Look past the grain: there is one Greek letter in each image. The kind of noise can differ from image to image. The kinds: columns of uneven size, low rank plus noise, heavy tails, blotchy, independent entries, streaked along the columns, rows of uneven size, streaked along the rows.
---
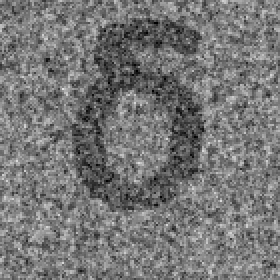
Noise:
blotchy
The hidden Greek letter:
delta
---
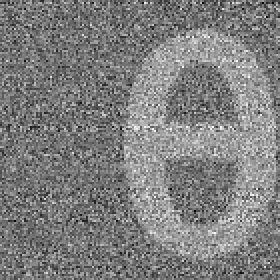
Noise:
rows of uneven size
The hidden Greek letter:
theta
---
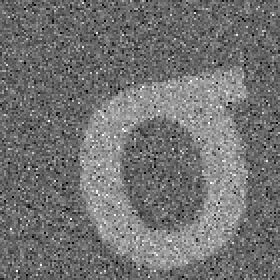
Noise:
heavy tails
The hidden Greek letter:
sigma
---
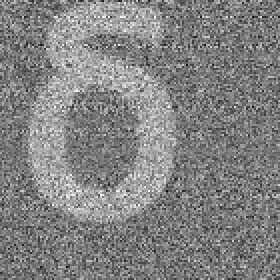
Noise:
rows of uneven size
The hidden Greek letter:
delta
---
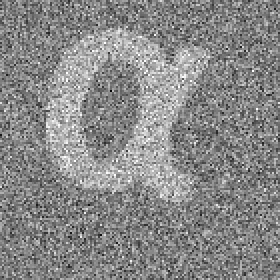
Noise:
independent entries
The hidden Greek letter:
alpha
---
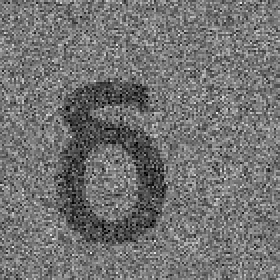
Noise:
low rank plus noise
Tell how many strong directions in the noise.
five to eight
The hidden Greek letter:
delta
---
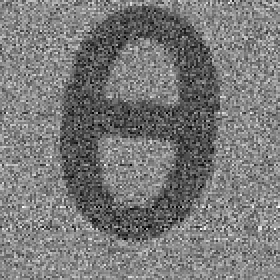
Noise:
rows of uneven size
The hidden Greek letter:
theta
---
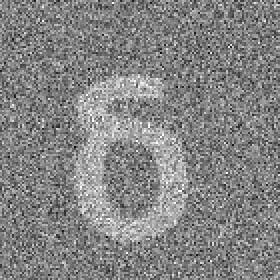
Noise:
low rank plus noise
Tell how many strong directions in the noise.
three or four
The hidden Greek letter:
delta
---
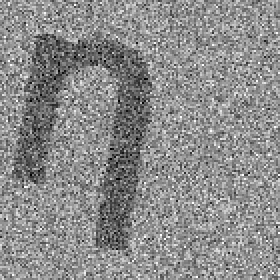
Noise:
independent entries
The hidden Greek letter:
eta
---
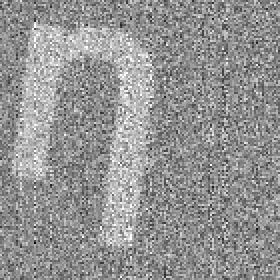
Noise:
columns of uneven size
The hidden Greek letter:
eta
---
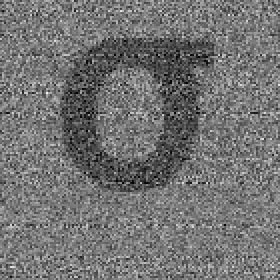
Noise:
rows of uneven size
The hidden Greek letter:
sigma
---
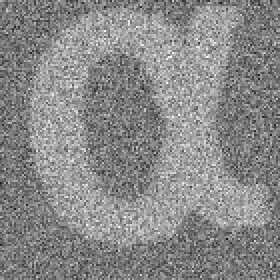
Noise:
low rank plus noise
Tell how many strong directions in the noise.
one
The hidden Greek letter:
alpha
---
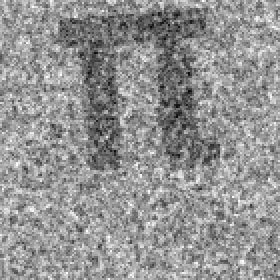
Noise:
blotchy
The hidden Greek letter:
pi
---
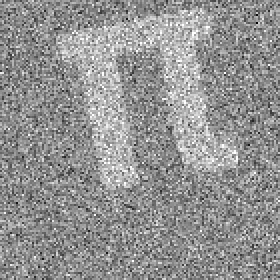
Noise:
independent entries
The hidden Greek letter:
pi
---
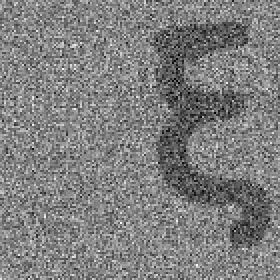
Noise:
low rank plus noise
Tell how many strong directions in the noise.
two
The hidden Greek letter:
xi
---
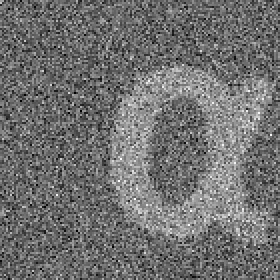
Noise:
independent entries
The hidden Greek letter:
alpha
